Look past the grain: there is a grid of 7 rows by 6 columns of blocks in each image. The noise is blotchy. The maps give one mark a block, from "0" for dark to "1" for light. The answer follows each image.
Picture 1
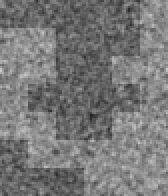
000001
110001
110011
100001
110011
011111
000111
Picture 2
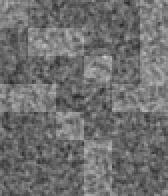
100001
011001
000101
110011
001000
000100
000100
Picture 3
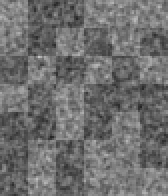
100111
101010
010101
101000
001010
010110
010111
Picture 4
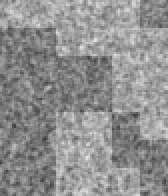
111110
001111
000011
000011
001101
001100
001110
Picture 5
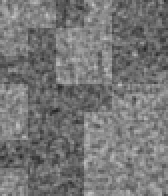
110100
101100
001100
100011
100111
000111
100111
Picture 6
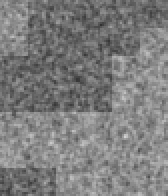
100000
100001
000011
000011
111111
111111
001111
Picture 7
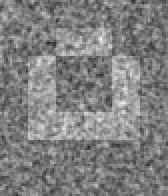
000000
001100
010010
010010
011110
000000
000000
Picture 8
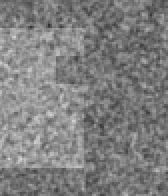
000000
111000
110000
111000
111000
111000
000000
